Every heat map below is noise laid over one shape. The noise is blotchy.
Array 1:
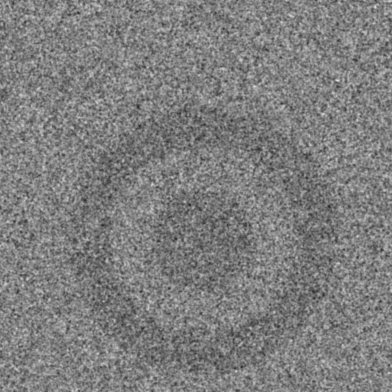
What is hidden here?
dark bullseye
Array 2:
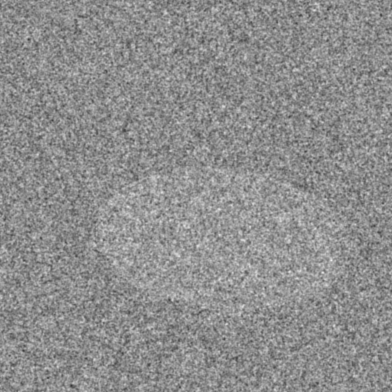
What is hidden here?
light ellipse
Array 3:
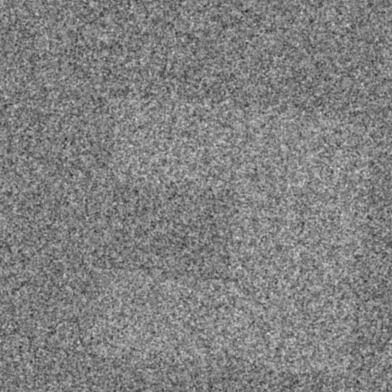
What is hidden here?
light square with a notch
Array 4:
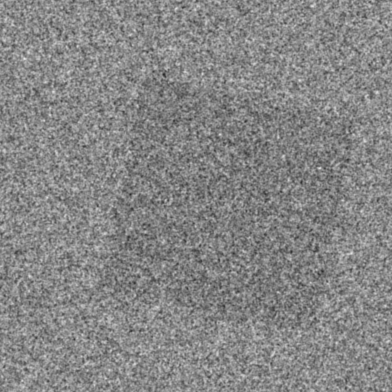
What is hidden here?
dark square
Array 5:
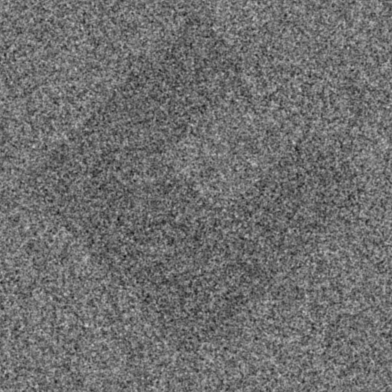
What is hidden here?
dark square with a notch
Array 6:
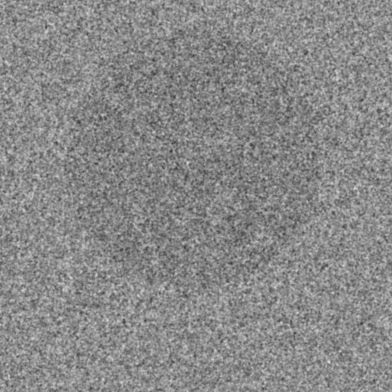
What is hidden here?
dark disc
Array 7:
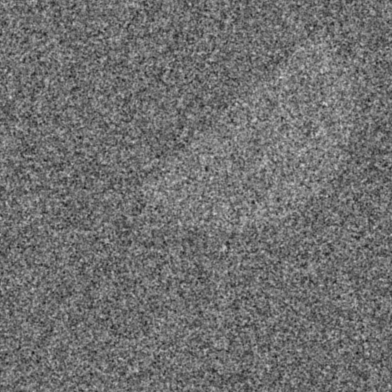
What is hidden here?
light half disc
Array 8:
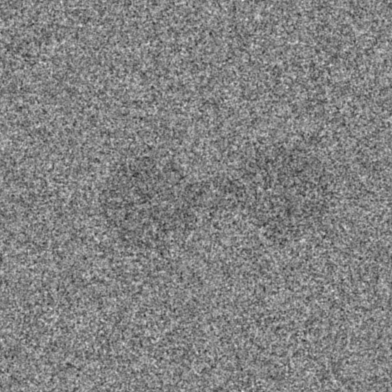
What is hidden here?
dark dumbbell
